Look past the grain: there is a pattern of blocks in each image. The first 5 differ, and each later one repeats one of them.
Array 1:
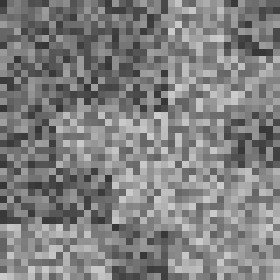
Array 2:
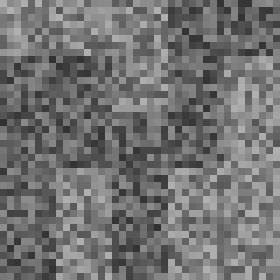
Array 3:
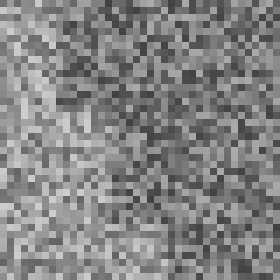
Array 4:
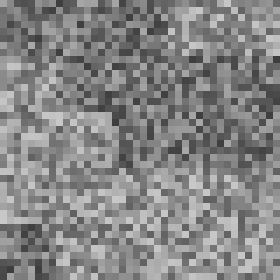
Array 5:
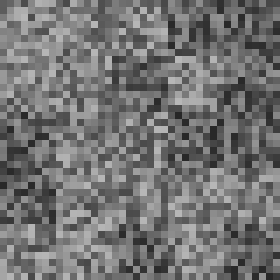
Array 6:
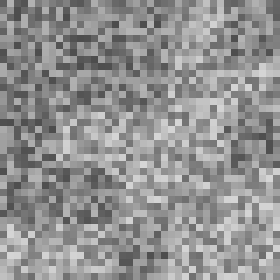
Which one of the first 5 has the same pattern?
1
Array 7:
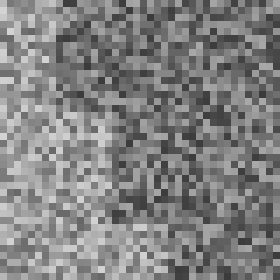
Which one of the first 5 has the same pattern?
3
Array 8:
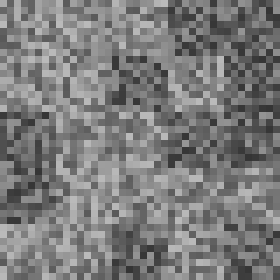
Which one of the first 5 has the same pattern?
5
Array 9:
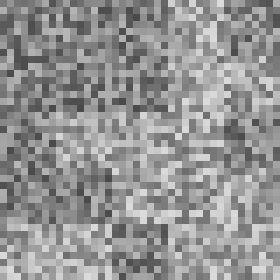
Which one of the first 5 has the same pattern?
1
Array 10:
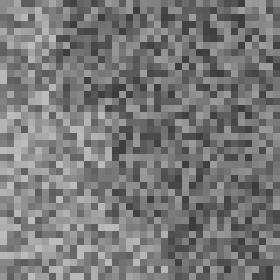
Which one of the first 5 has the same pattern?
3
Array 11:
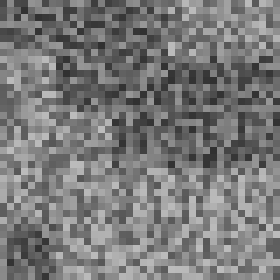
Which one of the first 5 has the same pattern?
4
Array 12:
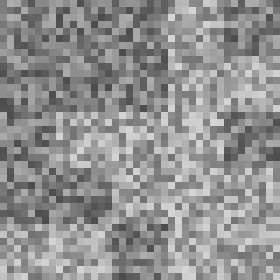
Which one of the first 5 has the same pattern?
1
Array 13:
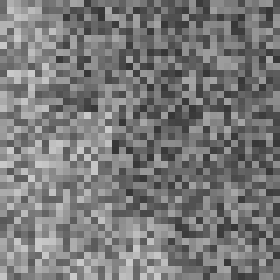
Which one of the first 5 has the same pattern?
3
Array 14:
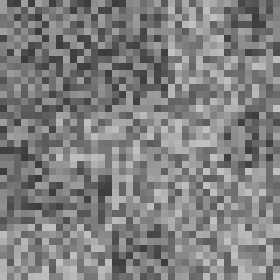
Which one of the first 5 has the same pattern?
1
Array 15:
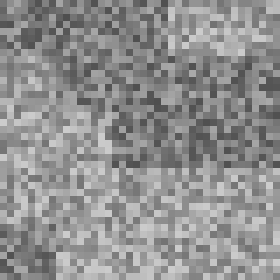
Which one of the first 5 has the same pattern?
4
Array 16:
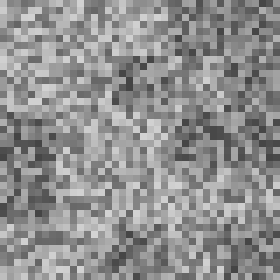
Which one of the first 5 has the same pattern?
5
